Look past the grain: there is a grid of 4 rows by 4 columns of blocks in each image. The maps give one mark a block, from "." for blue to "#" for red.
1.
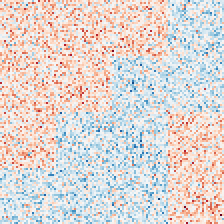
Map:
# # # .
# # . .
# . . #
. . . #
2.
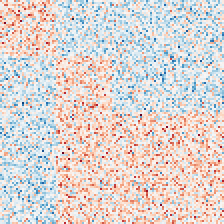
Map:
# . . .
. # . .
. # # #
. # # #
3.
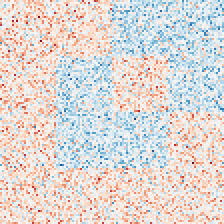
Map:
# # . .
# . # .
# . . #
# # # #
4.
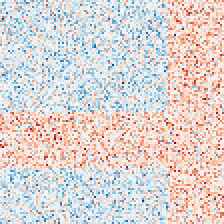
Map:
. . . #
. . . #
# # # #
. . . #
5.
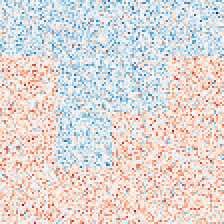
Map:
. . . .
# . . #
# . # #
# # # #
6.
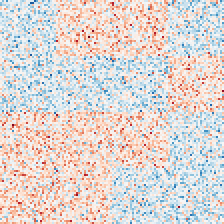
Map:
. # # .
. . . #
# # # .
# # . .
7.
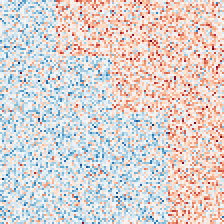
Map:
. # # #
. . # #
. . . #
. . . #
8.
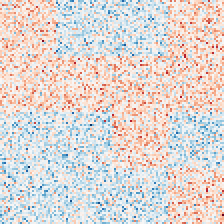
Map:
# . . #
# # # #
. . # .
. . . #
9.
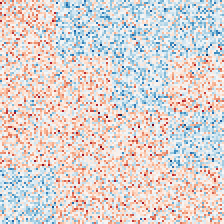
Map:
# . . .
# # . #
# # # .
. # # #
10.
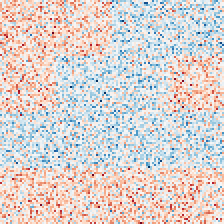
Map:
# # . .
# . . #
. . . .
# # # #
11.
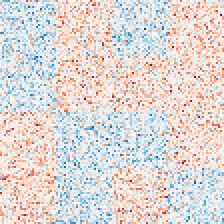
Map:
. # . #
. # # #
# . . #
# . # .
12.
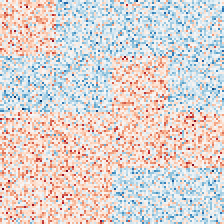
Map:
# . . .
. . # .
# # # #
# # . .
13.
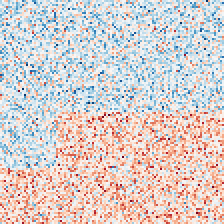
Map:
. . . .
. . . .
. # # #
# # # #
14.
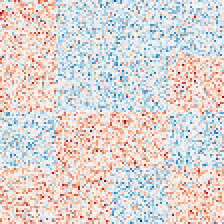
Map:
# . . .
# . . #
. # # .
# # . #
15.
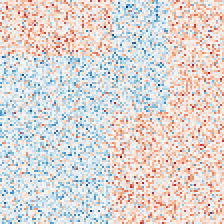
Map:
# # . #
. . . #
. . # #
. . # #
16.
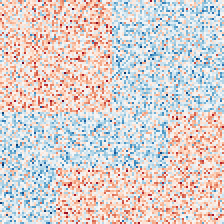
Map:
# # . .
# # . .
. . . #
. # # #
